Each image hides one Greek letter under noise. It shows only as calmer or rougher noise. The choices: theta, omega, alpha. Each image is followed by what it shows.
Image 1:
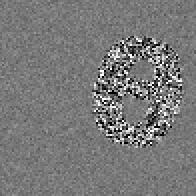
theta
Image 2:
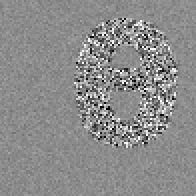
theta
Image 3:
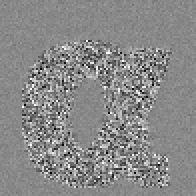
alpha
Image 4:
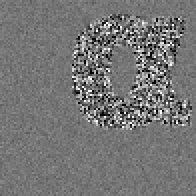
alpha
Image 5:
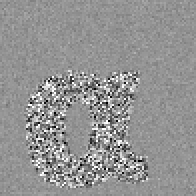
alpha
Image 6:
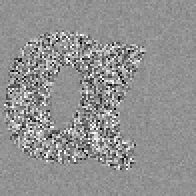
alpha
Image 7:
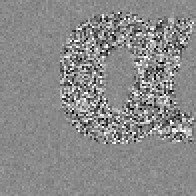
alpha
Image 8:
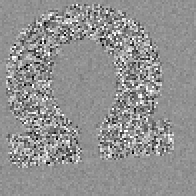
omega
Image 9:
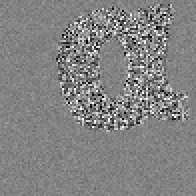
alpha
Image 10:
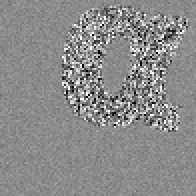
alpha
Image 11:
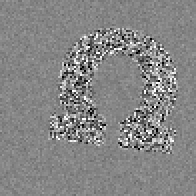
omega
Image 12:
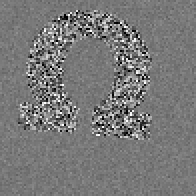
omega
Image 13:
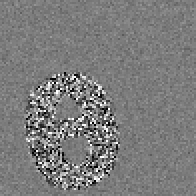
theta
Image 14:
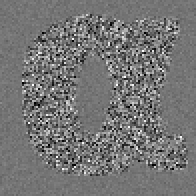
alpha
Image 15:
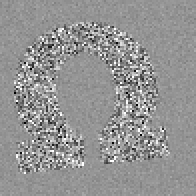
omega
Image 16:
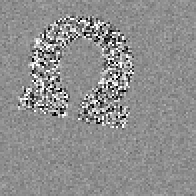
omega
